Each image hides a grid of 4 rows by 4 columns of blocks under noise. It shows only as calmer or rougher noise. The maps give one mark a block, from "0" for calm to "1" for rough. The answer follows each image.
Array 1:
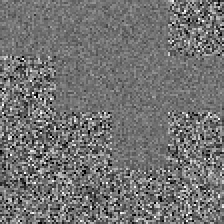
0 0 0 1
1 0 0 0
1 1 0 1
1 1 1 1
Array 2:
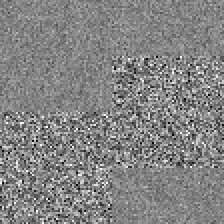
0 0 0 0
0 0 1 1
1 1 1 1
1 1 0 0
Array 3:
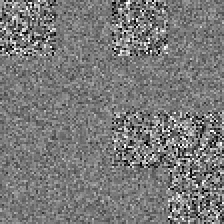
1 0 1 0
0 0 0 0
0 0 1 1
0 0 0 1
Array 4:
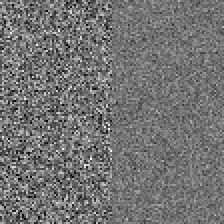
1 1 0 0
1 1 0 0
1 1 0 0
1 1 0 0
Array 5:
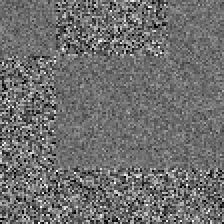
0 1 1 0
1 0 0 0
1 0 0 0
1 1 1 1
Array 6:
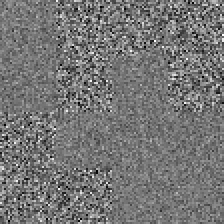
0 1 1 1
0 1 0 1
1 0 0 0
1 1 0 0
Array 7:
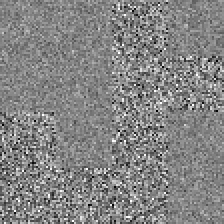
0 0 1 0
0 0 1 1
1 0 1 0
1 1 1 0
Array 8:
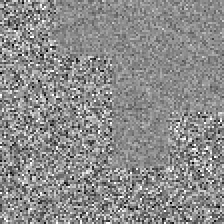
1 0 0 0
1 1 0 0
1 1 0 1
1 1 1 1
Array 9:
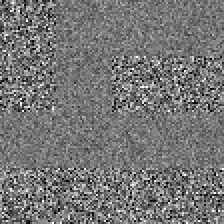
1 0 0 0
1 0 1 1
0 0 0 0
1 1 1 1
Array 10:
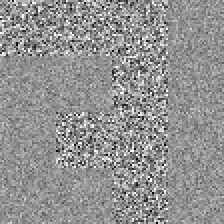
1 1 1 0
0 0 1 0
0 1 1 0
0 0 1 0
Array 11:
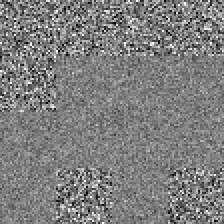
1 1 1 1
1 0 0 0
0 0 0 0
0 1 0 1
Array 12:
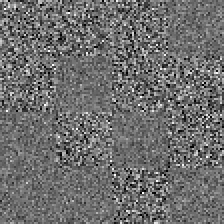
1 1 1 0
1 0 1 1
0 1 0 1
0 0 1 0
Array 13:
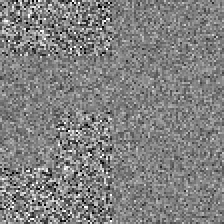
1 1 0 0
0 0 0 0
0 1 0 0
1 1 0 0
